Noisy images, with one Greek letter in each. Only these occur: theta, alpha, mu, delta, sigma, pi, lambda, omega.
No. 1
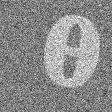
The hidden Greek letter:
theta
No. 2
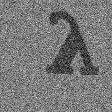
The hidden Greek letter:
lambda
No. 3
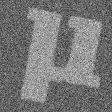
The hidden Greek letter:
mu
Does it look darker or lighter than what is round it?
lighter
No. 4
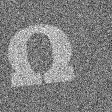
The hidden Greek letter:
omega
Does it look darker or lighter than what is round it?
lighter
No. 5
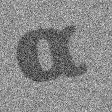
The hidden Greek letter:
alpha
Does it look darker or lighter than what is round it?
darker
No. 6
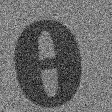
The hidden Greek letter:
theta
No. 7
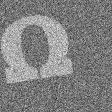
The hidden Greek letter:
omega
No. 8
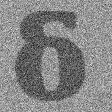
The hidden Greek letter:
delta
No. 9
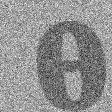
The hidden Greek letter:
theta
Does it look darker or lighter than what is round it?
darker
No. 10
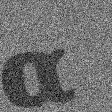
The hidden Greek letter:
alpha
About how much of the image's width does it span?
two thirds
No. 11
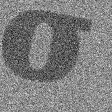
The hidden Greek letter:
sigma
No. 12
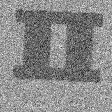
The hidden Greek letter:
pi
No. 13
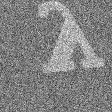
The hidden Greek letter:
lambda
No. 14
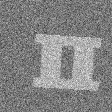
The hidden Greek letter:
pi
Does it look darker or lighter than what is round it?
lighter
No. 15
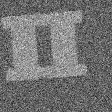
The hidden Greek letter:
pi
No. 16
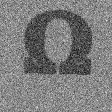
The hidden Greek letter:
omega
